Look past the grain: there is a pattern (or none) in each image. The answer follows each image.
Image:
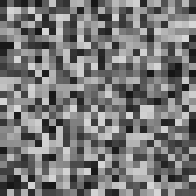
only noise
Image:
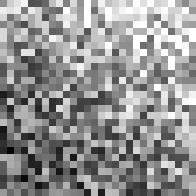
a smooth slope
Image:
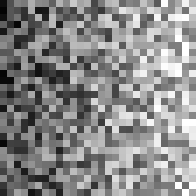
a smooth slope
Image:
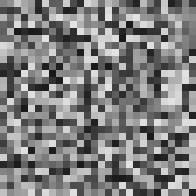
only noise
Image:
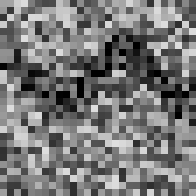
a wavy band
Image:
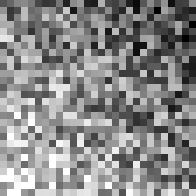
a smooth slope
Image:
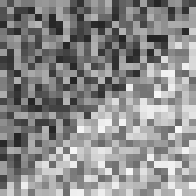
a sharp edge
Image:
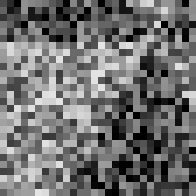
spokes from one point
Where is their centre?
top right
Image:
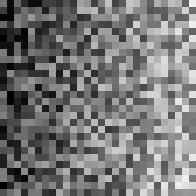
a smooth slope
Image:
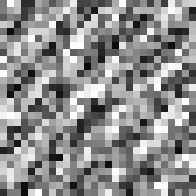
diagonal stripes
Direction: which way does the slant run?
bottom left to top right
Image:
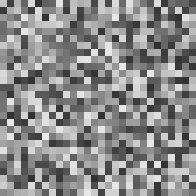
only noise
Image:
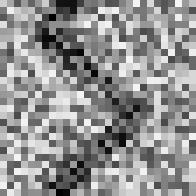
a wavy band
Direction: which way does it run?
top to bottom
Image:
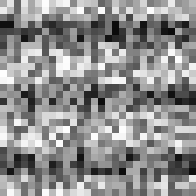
horizontal stripes
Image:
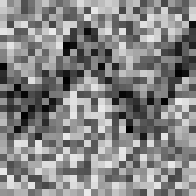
a wavy band
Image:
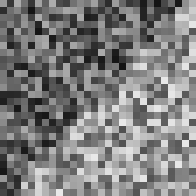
a sharp edge
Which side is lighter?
bottom right
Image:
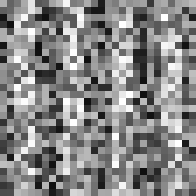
vertical stripes
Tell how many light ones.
4
